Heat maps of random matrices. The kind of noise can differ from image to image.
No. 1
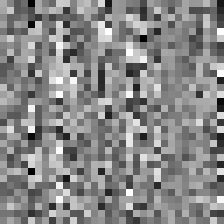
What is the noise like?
columns of uneven size
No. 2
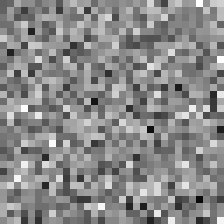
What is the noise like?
independent entries
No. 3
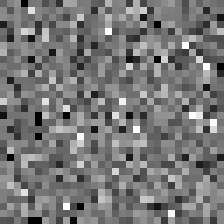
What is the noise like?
heavy tails
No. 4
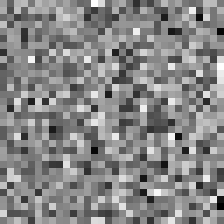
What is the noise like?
low rank plus noise
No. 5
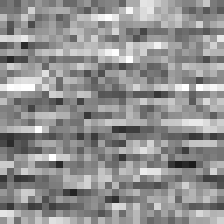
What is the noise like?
streaked along the rows
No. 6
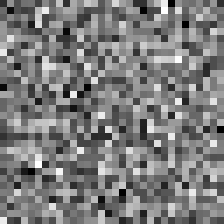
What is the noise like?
independent entries
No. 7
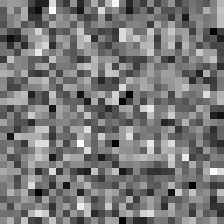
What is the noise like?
low rank plus noise
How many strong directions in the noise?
one
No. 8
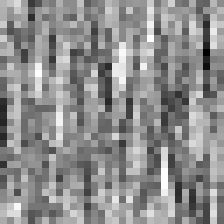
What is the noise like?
streaked along the columns
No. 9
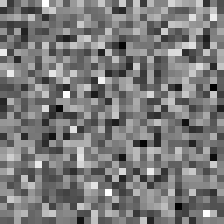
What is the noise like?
independent entries
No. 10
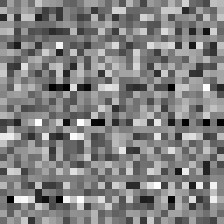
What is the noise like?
rows of uneven size
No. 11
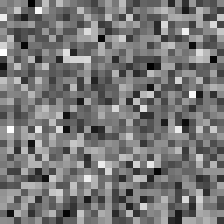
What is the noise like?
independent entries
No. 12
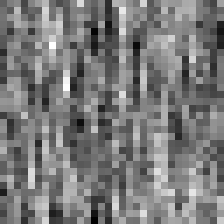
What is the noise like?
streaked along the columns
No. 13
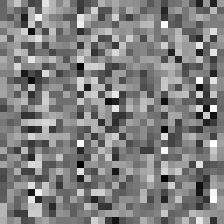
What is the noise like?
columns of uneven size
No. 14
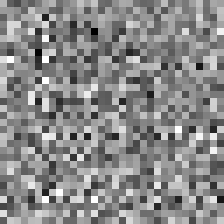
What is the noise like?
low rank plus noise
